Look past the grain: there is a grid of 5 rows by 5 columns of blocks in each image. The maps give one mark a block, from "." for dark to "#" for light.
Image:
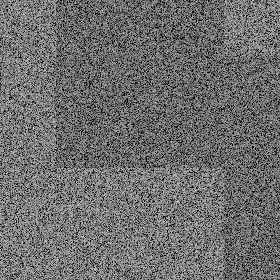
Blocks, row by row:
#...#
#....
#....
####.
####.
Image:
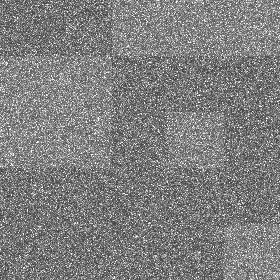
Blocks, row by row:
..###
##...
##.#.
.....
....#
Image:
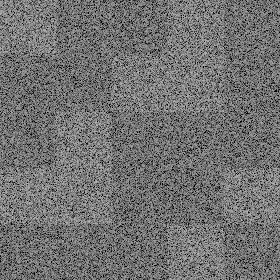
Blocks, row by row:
#..#.
..##.
.#...
##..#
...#.
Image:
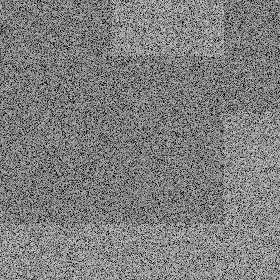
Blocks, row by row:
..##.
.....
....#
....#
#####
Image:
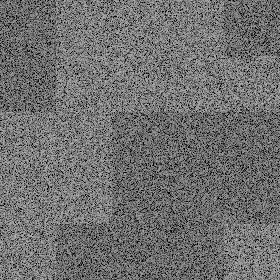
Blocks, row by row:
.###.
.####
##...
##...
#...#
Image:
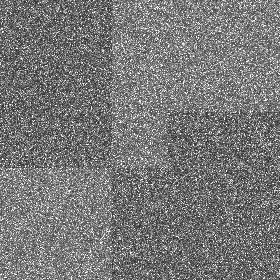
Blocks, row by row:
..###
..###
..#..
##...
##...
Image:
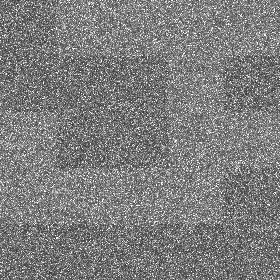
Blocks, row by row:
.####
...#.
#..##
####.
.....
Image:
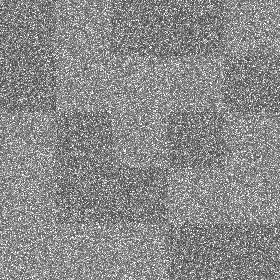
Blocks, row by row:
.#..#
.###.
#.#.#
#..##
###..
